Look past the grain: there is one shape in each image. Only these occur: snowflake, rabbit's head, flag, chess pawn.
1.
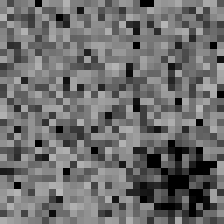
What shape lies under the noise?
snowflake
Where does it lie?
bottom right
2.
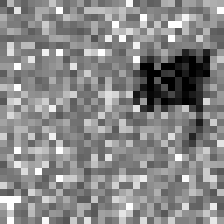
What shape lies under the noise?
flag
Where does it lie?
middle right
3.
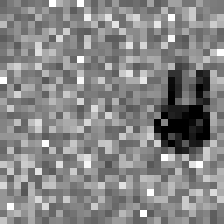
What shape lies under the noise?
rabbit's head
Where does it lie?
middle right
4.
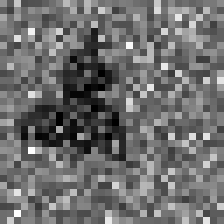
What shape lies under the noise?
chess pawn
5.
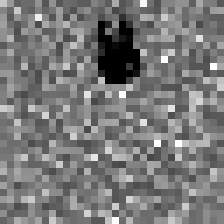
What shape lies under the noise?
rabbit's head
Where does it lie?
top middle
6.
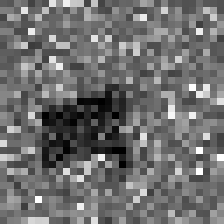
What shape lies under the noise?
flag
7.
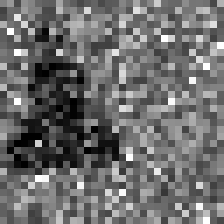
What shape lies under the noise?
chess pawn
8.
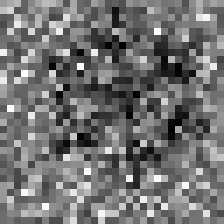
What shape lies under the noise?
snowflake
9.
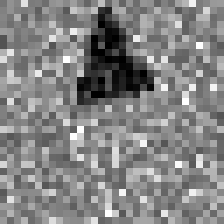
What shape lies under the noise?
chess pawn
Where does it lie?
top middle
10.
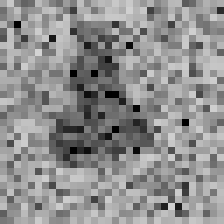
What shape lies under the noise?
chess pawn
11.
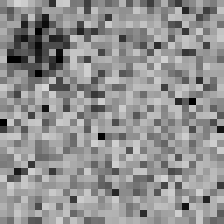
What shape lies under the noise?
snowflake
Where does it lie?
top left
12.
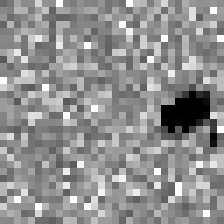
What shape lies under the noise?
flag
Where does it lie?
middle right
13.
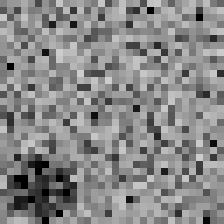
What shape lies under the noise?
snowflake
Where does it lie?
bottom left
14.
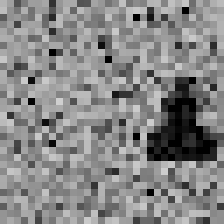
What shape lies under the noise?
chess pawn
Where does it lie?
middle right
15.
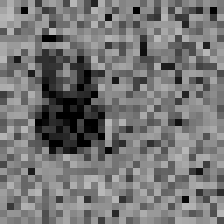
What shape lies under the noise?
rabbit's head
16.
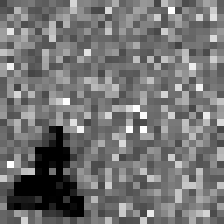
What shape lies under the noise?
chess pawn
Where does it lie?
bottom left
